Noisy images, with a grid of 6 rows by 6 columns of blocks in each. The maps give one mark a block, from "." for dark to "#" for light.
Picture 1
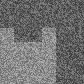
. . . . . .
. . . . . .
# . . # . .
# # # # . .
# # # # . .
# # # # . .
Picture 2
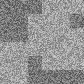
. . . # # #
. . # # # .
. . # # # #
# # # # # #
# # . # # #
# # . . . .
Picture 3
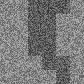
# # . . . #
# # . . # #
# # . . # #
# # . . # #
# # # . . #
# # # # . #
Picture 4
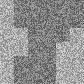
# . . . . .
# . . . . .
# # . . . #
# # . . # #
# . . . # #
# . . . # #
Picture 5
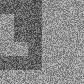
. . . # # #
# . . # # #
# . . # # #
# # . # # #
. . . # # #
# # # # # #
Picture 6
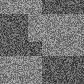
# # # . . .
. . # # # #
. . # # # #
. . . # # #
# # # . . .
# # # . . .
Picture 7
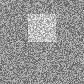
. . . . . .
. . # # . .
. . # # . .
. . . . . .
. . . . . .
. . . . . .
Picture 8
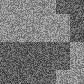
# # # # . .
# # # # # .
# # # # # .
. . . . . #
. . . . . #
. . . . # #
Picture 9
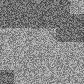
. . . . . #
. . . . . .
# # # # . .
# # # # # #
# # # # # #
. # # # # #
